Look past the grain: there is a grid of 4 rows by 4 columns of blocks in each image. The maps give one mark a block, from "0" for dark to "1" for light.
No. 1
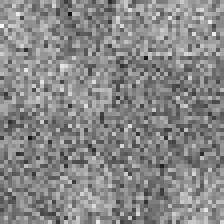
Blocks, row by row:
1011
1100
0000
0101
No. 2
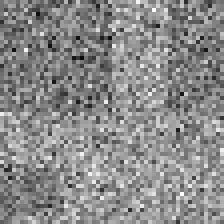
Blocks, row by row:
0010
0010
1111
0111
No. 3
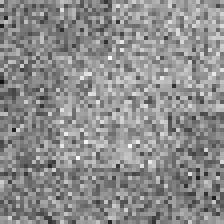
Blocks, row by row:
0011
0111
0110
0000
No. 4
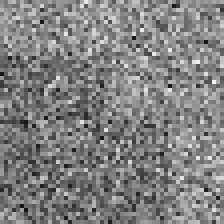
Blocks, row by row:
1111
0011
0001
0001
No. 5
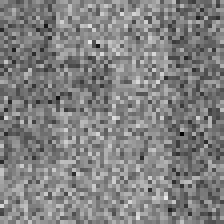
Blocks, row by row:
0110
0010
0110
1110
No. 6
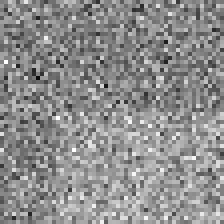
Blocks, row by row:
0000
0000
0111
0111
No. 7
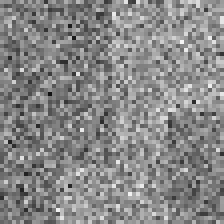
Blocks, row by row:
0011
0011
0010
0110
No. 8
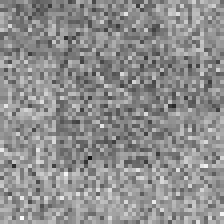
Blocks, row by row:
0001
1000
1001
1111
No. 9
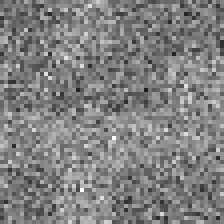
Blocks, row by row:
0100
0001
1111
0100
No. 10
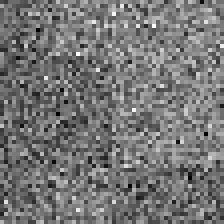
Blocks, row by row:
0111
0011
0011
0100
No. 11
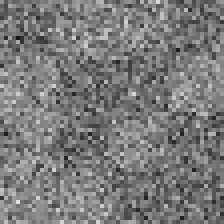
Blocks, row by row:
0110
1001
1010
1100
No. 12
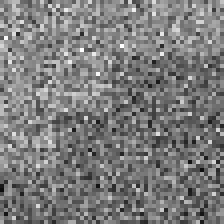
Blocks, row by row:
1111
1100
1000
0000
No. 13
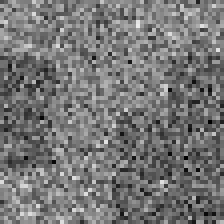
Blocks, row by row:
1111
0110
0100
1100
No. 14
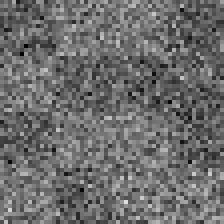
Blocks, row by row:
0110
1000
0110
1011
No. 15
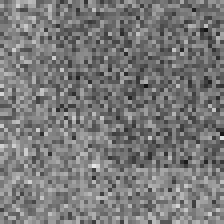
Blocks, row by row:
1000
1000
1100
1111
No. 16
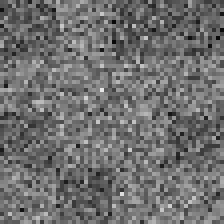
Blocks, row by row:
0100
1111
0110
1011
